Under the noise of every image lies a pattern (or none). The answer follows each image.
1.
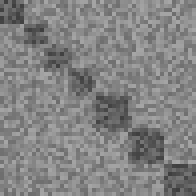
blocks along the diagonal
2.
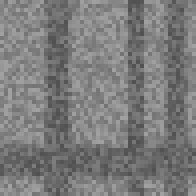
bands of rows crossing bands of columns
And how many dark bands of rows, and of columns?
1 and 3
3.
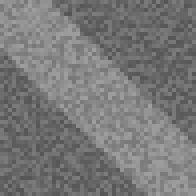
a diagonal band
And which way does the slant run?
top left to bottom right
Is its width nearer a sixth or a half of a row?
a half
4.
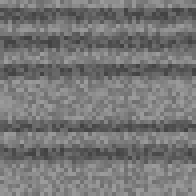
bands of rows
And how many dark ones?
5
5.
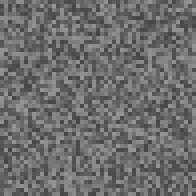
only noise
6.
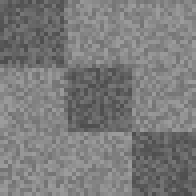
blocks along the diagonal
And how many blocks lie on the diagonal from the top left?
3
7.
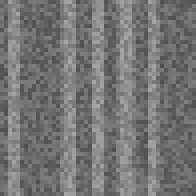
bands of columns
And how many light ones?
5
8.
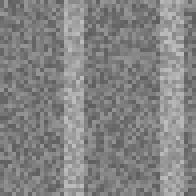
bands of columns
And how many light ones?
2
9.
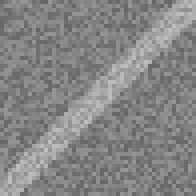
a diagonal band
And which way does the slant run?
bottom left to top right
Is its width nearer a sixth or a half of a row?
a sixth
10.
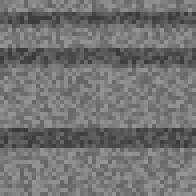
bands of rows
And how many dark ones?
3
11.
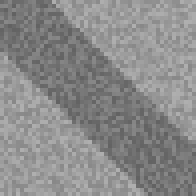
a diagonal band
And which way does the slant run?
top left to bottom right
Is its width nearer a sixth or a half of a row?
a half
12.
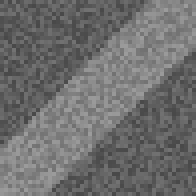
a diagonal band
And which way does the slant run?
bottom left to top right
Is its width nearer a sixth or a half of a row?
a half
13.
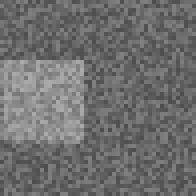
one block
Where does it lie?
middle left
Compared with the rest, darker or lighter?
lighter
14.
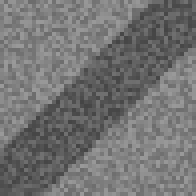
a diagonal band
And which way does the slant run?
bottom left to top right
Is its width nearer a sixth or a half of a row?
a half
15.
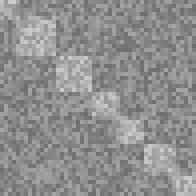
blocks along the diagonal
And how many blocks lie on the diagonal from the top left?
7
